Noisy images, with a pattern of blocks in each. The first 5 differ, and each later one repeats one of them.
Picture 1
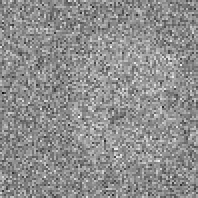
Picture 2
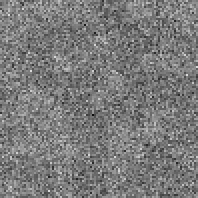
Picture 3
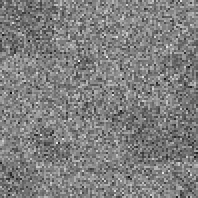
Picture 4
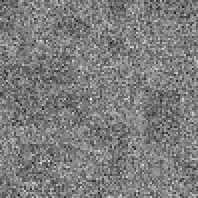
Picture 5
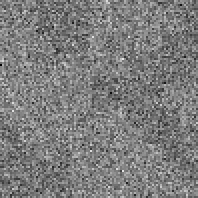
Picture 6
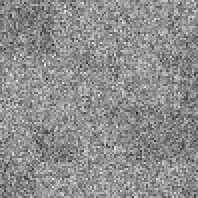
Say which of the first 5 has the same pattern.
3
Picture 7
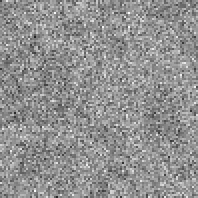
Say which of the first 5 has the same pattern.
4
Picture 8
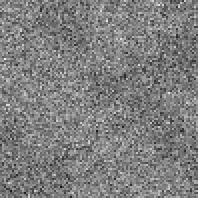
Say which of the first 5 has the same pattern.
5
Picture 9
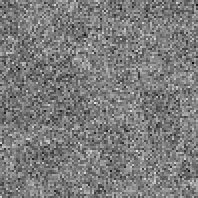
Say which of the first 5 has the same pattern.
4
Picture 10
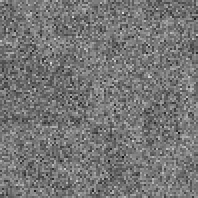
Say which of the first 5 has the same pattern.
4
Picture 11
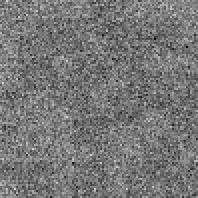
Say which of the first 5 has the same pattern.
2
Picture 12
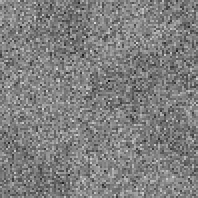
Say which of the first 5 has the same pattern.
5
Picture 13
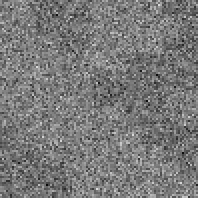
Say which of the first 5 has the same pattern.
5
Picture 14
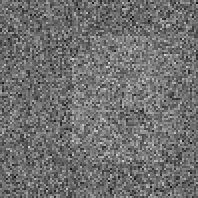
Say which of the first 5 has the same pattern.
1
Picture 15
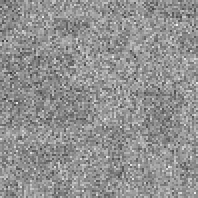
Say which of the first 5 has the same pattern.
4
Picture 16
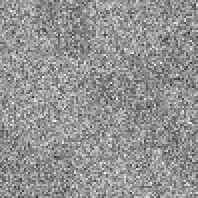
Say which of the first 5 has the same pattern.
5
